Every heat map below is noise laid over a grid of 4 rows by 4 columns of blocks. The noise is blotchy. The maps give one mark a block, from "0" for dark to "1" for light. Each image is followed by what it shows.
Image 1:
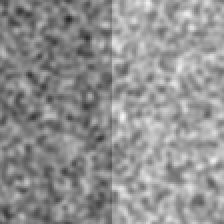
0 0 1 1
0 0 1 1
0 0 1 1
0 0 1 1
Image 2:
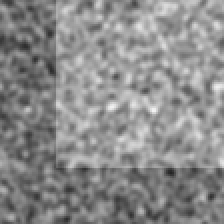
0 1 1 1
0 1 1 1
0 1 1 1
0 0 0 0
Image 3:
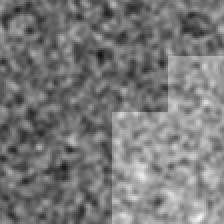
0 0 0 0
0 0 0 1
0 0 1 1
0 0 1 1
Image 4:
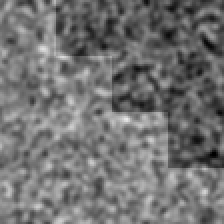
1 0 0 0
1 1 0 0
1 1 1 0
1 1 1 1
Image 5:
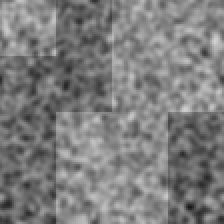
1 0 1 1
0 0 1 1
0 1 1 0
0 1 1 0
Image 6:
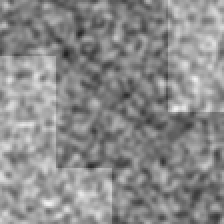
0 0 0 1
1 0 0 1
1 0 0 0
1 1 0 0
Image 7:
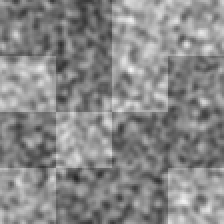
0 0 1 1
1 0 1 0
0 1 0 0
1 0 0 1
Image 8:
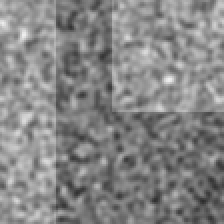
1 0 1 1
1 0 1 1
1 0 0 0
1 0 0 0
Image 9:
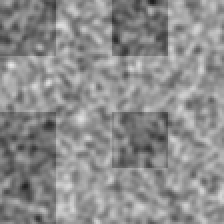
0 1 0 1
1 1 1 1
0 1 0 1
0 1 1 1
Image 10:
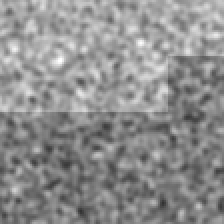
1 1 1 1
1 1 1 0
0 0 0 0
0 0 0 0
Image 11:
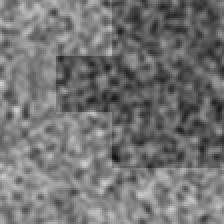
1 1 0 0
1 0 0 0
1 1 0 0
1 1 1 1
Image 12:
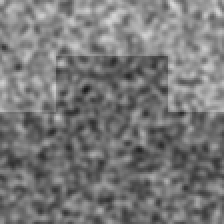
1 1 1 1
1 0 0 1
0 0 0 0
0 0 0 0
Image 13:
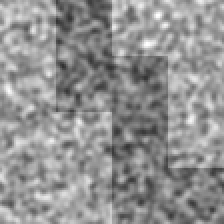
1 0 1 1
1 0 0 1
1 1 0 1
1 1 0 0
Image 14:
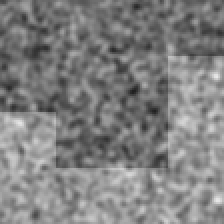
0 0 0 0
0 0 0 1
1 0 0 1
1 1 1 1
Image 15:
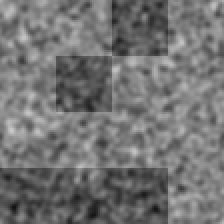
1 1 0 1
1 0 1 1
1 1 1 1
0 0 0 1
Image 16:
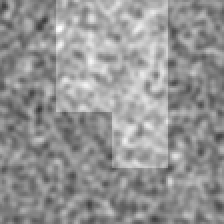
0 1 1 0
0 1 1 0
0 0 1 0
0 0 0 0
